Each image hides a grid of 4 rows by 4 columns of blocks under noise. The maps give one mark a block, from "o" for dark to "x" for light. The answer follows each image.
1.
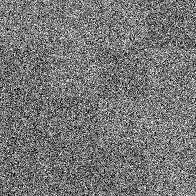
x x x o
o x o x
o o x x
o o o x
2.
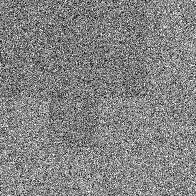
o o o x
o o o x
x o x x
x x x x
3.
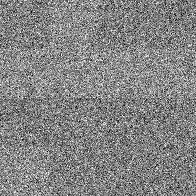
o x o o
x x x x
o o o o
x o o o
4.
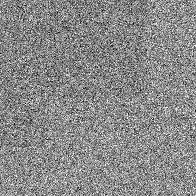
o o o x
o o o x
o x x x
x x x x
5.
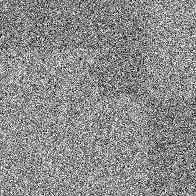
o o o x
x x o x
x x x o
x x x o
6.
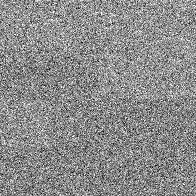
x x x x
o o x x
x o o o
o o o o
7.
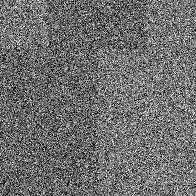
x o o x
o o x x
o o x x
o o x x
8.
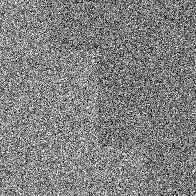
x o o o
x x o o
x x o o
x x x o
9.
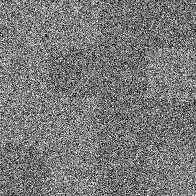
x x o o
x o o x
x x o o
o x o x
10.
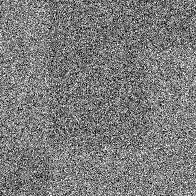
x o o o
x o o x
x o o x
o x x x
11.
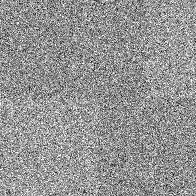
o o o x
o o o x
x x o o
x x o o
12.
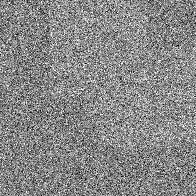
o x x o
o x x x
o o x x
o o o o
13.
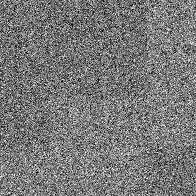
o o o x
o o o x
o x x x
x x x o
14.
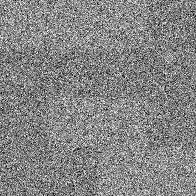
x x x o
o o o o
o x x o
o o x x
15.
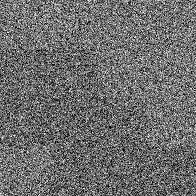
x x x x
o o x x
o o o x
x o o o
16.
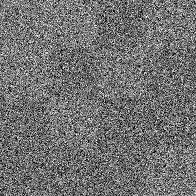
x x o x
x o x o
o x o o
o o o x
